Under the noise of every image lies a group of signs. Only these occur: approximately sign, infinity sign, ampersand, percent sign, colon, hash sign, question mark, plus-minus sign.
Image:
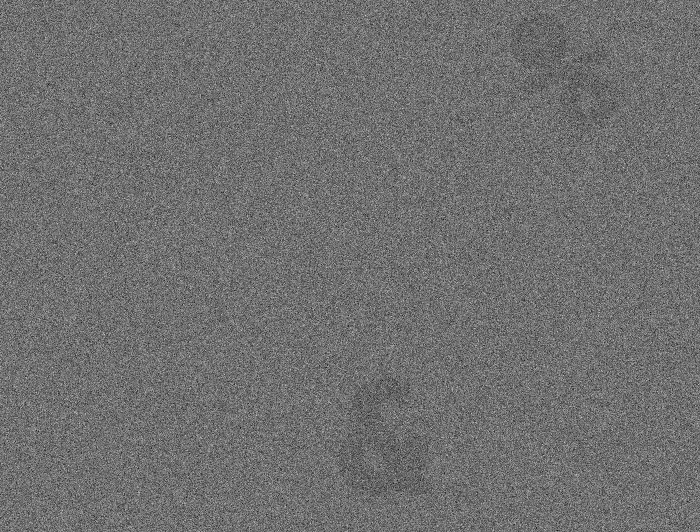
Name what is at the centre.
nothing
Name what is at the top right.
percent sign
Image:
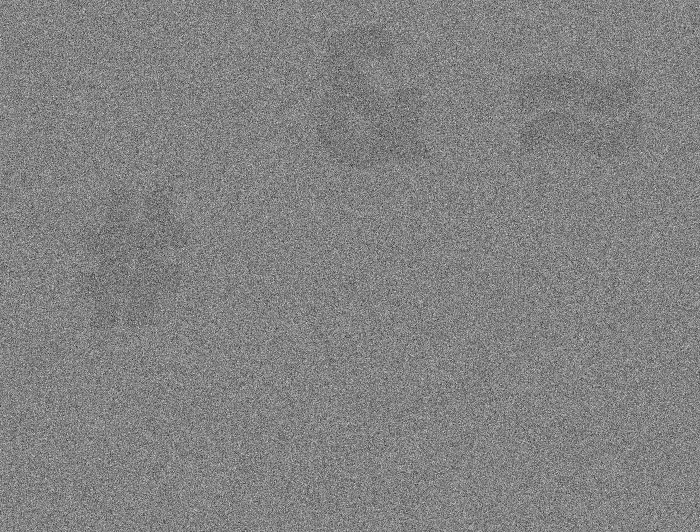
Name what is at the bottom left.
nothing
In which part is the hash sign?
middle left
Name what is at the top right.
approximately sign
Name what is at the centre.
nothing
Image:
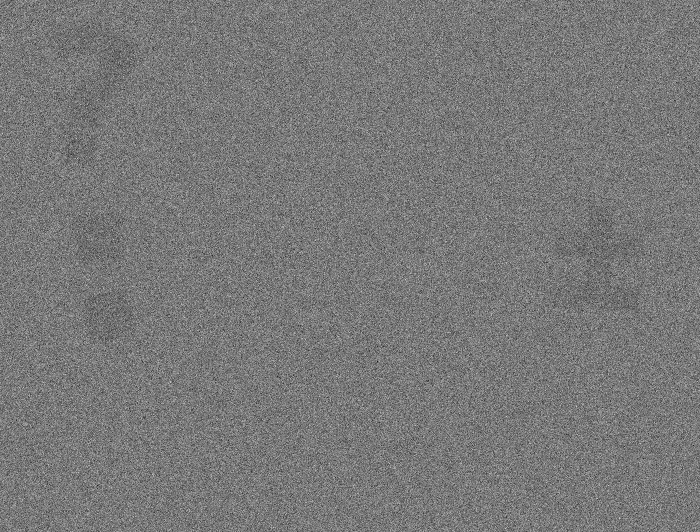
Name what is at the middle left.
colon
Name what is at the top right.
nothing
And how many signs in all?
3
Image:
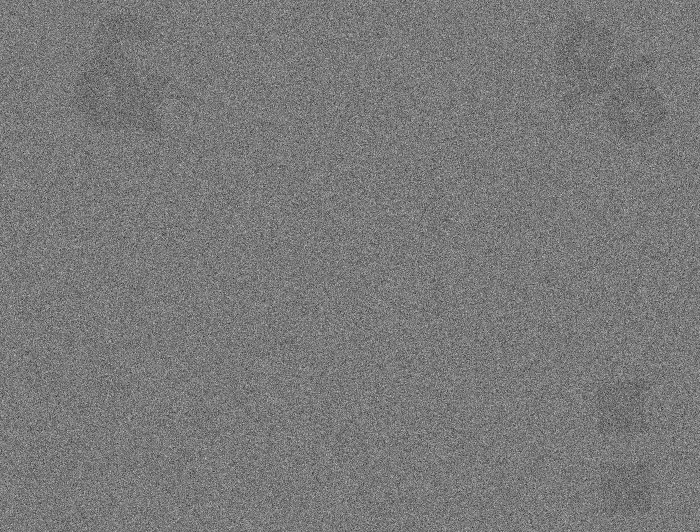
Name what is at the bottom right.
colon
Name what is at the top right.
percent sign
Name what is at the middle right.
nothing
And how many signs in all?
3
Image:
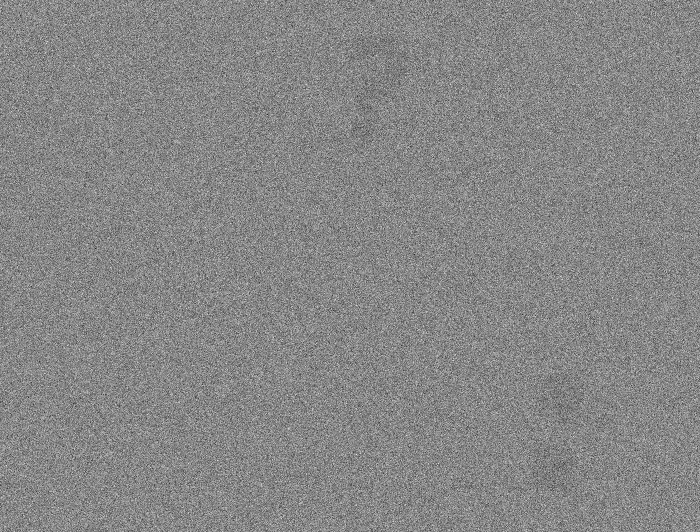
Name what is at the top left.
nothing
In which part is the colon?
bottom right
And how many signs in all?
2
